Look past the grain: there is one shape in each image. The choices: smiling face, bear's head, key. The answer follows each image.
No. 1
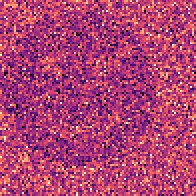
smiling face
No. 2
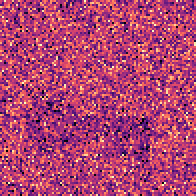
key
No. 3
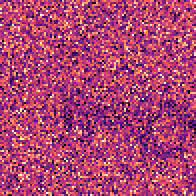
key
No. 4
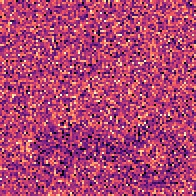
key
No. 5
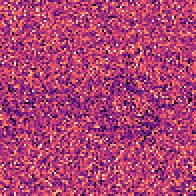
key
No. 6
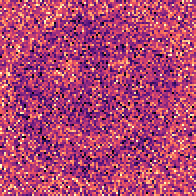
smiling face
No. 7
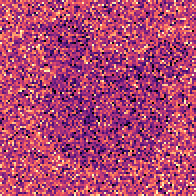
bear's head
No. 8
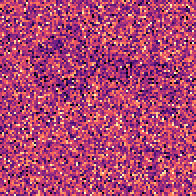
key
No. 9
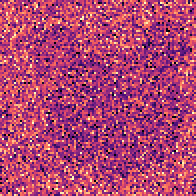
bear's head
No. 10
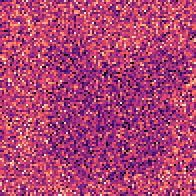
bear's head
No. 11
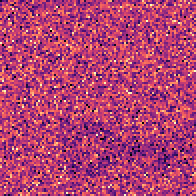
key
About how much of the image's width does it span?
two thirds
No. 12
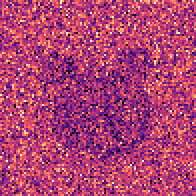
bear's head
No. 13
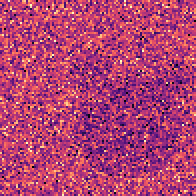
bear's head
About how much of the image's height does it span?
two thirds
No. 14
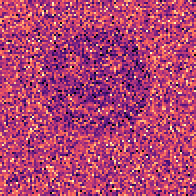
smiling face
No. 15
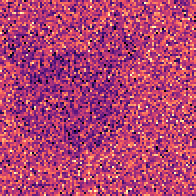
bear's head
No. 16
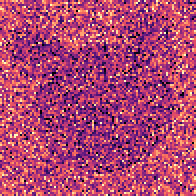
bear's head
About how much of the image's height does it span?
nearly all
